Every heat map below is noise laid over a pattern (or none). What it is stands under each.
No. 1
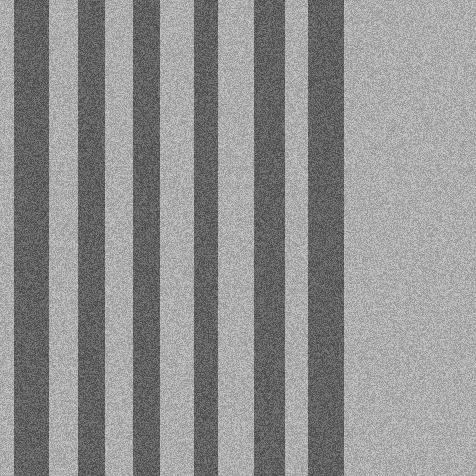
bands of columns
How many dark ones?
6
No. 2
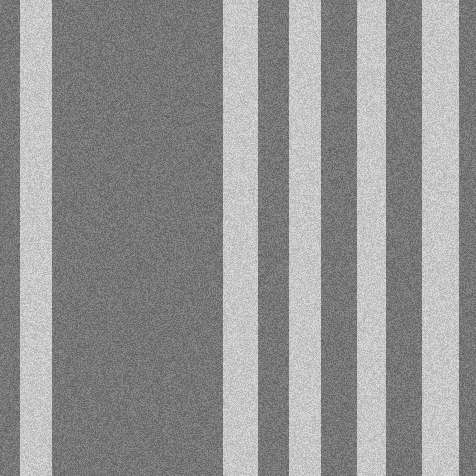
bands of columns
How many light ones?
5
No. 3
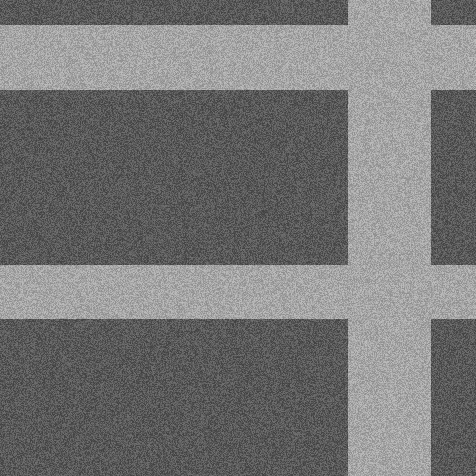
bands of rows crossing bands of columns
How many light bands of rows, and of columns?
2 and 1
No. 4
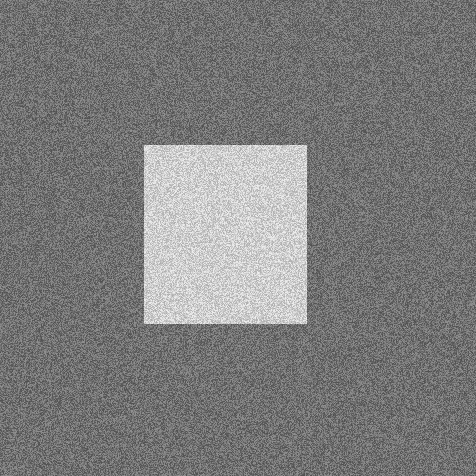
one block
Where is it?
centre
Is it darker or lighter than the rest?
lighter
